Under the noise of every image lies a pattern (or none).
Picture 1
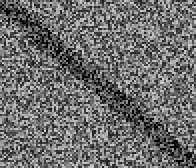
a diagonal band
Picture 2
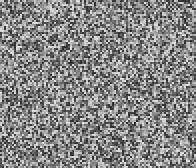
only noise
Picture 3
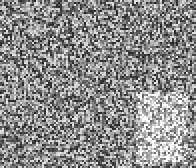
one block
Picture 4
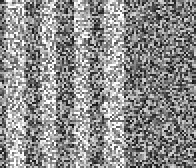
bands of columns
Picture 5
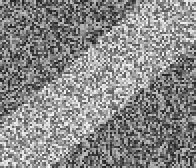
a diagonal band
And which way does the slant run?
bottom left to top right
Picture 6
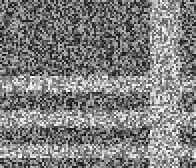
bands of rows crossing bands of columns
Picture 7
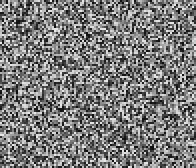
only noise
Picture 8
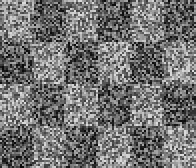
a checkerboard
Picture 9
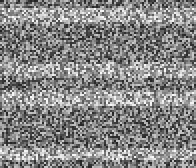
bands of rows
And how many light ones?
4
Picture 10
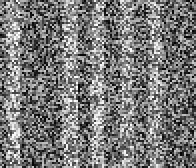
bands of columns
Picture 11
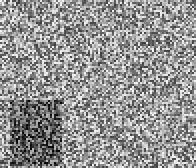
one block
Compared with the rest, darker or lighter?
darker
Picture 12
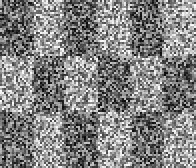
a checkerboard
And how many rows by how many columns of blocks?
3 by 6
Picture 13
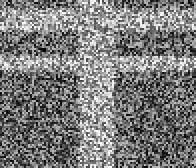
bands of rows crossing bands of columns
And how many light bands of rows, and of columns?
2 and 1
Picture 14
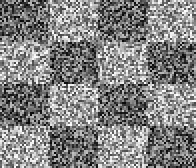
a checkerboard
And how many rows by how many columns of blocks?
4 by 4
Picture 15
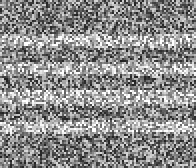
bands of rows
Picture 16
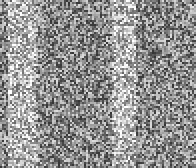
bands of columns
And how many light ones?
2
